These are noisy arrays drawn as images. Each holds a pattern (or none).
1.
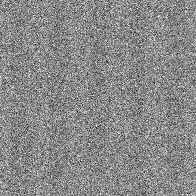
vertical stripes
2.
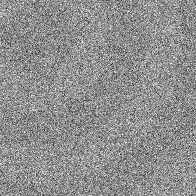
rings round one point
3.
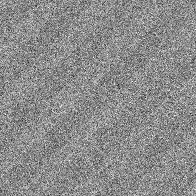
diagonal stripes
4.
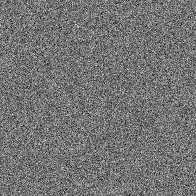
only noise
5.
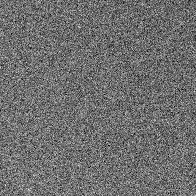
a smooth slope
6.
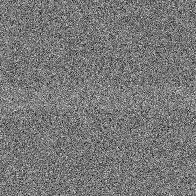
one horizontal stripe
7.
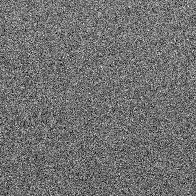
a smooth slope
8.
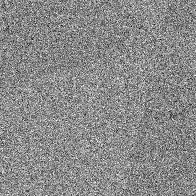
spokes from one point
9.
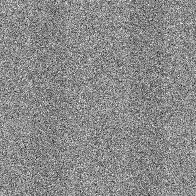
vertical stripes
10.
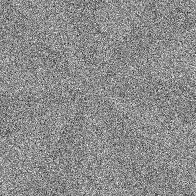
spokes from one point
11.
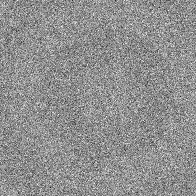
rings round one point
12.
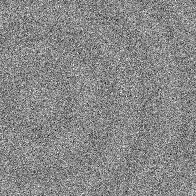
rings round one point
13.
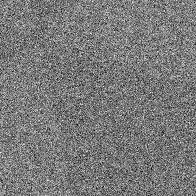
spokes from one point
